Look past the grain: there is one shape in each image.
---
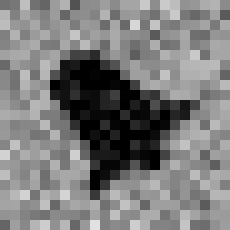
dark bell
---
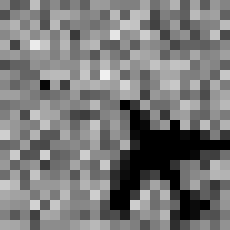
dark airplane
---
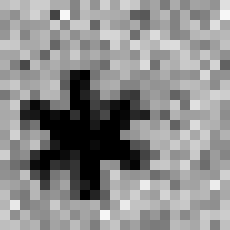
dark asterisk
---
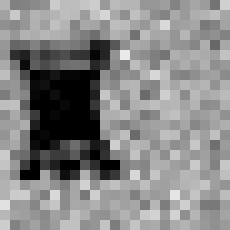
dark chess rook
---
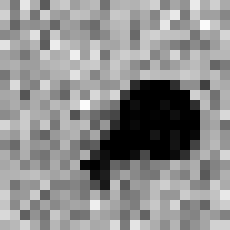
dark pear
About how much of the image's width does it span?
half
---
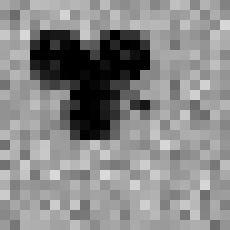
dark club
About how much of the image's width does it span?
half
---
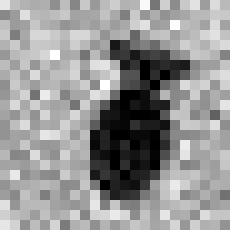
dark fish
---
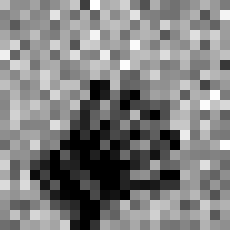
dark chess queen
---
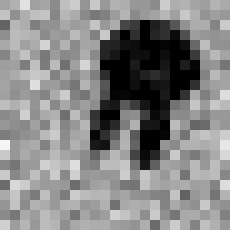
dark rabbit's head
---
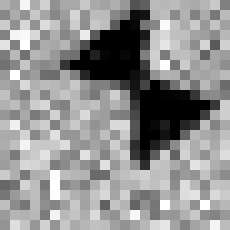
dark bow tie
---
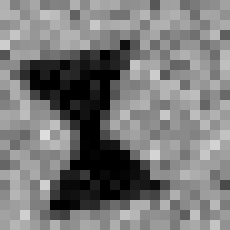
dark bow tie
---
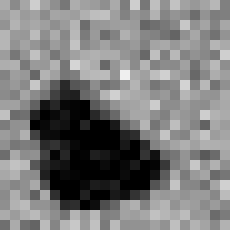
dark cloud
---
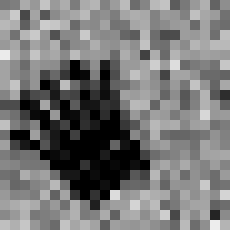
dark chess queen
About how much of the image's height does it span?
two thirds
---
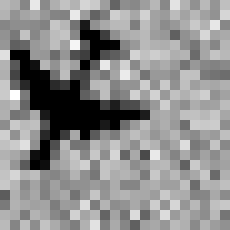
dark airplane
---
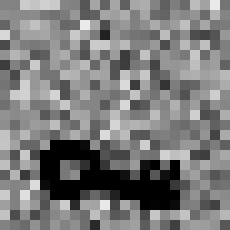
dark key
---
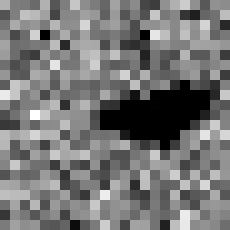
dark umbrella
